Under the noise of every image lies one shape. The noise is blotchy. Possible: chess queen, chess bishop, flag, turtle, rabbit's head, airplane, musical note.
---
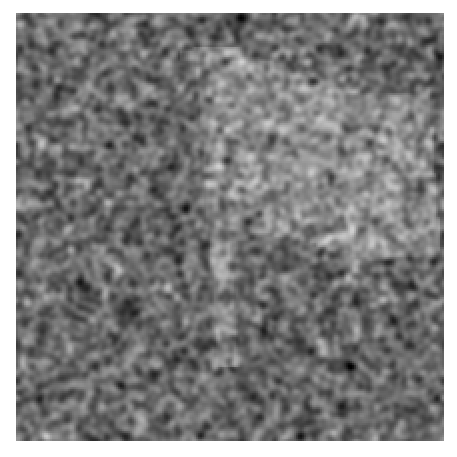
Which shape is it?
flag
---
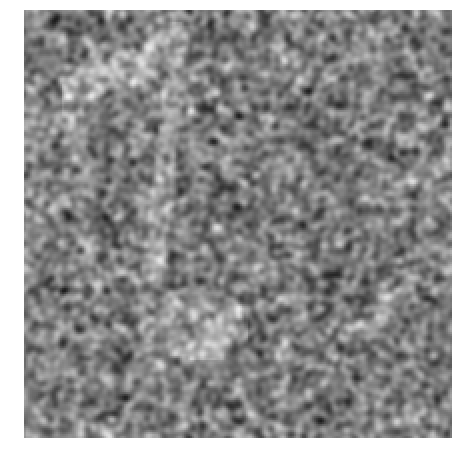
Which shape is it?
musical note
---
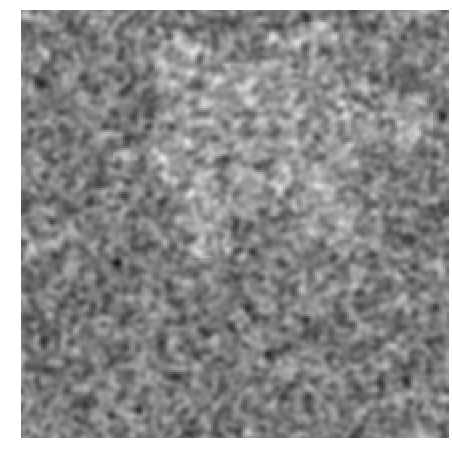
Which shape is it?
turtle
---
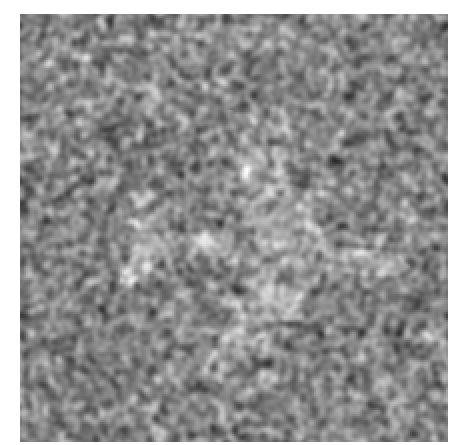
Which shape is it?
airplane
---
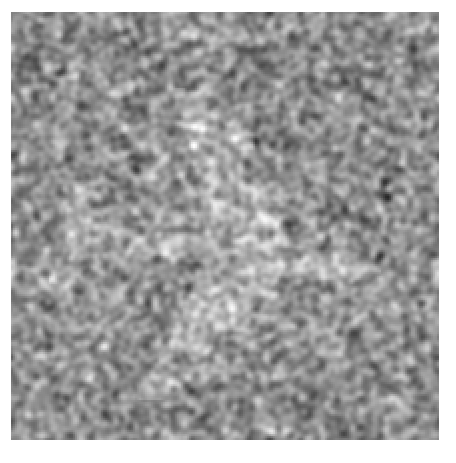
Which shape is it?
airplane
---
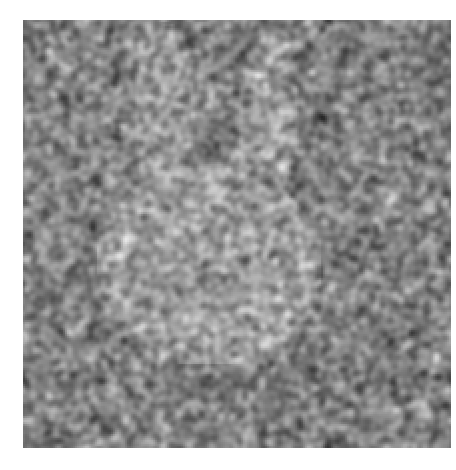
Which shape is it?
rabbit's head
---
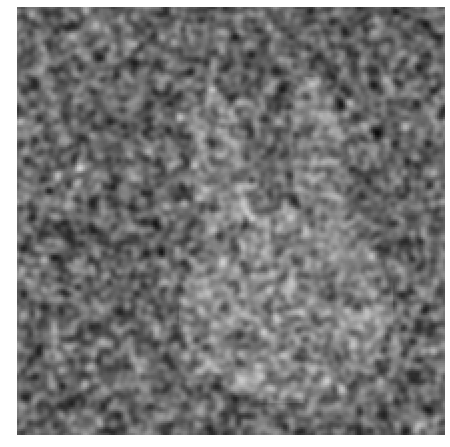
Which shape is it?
rabbit's head
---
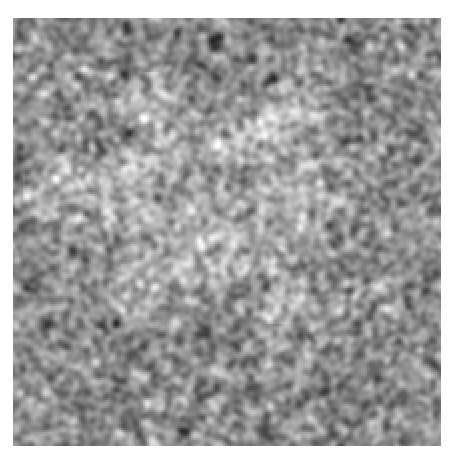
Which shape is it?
turtle
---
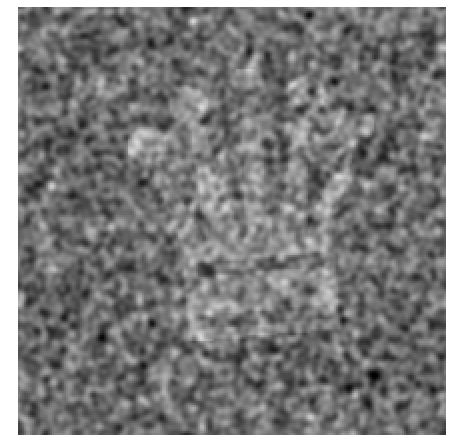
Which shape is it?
chess queen
